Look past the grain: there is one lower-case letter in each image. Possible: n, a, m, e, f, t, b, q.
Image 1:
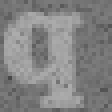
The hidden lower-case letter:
q
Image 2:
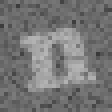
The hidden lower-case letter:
n
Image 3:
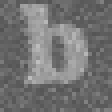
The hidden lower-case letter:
b
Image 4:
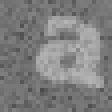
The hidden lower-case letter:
a
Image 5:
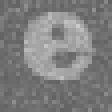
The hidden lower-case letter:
e
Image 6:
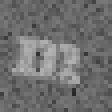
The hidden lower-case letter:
m
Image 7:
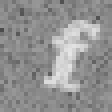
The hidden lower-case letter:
f
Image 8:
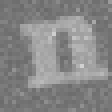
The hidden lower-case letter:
n
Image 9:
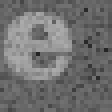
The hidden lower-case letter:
e
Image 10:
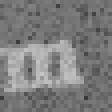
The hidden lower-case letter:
m
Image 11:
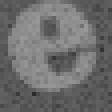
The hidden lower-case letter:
e
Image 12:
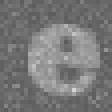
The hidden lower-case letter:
e
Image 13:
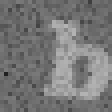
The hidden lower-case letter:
b
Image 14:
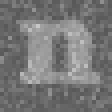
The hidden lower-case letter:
n
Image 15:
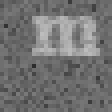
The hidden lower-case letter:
m
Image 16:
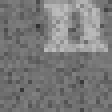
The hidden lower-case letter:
n
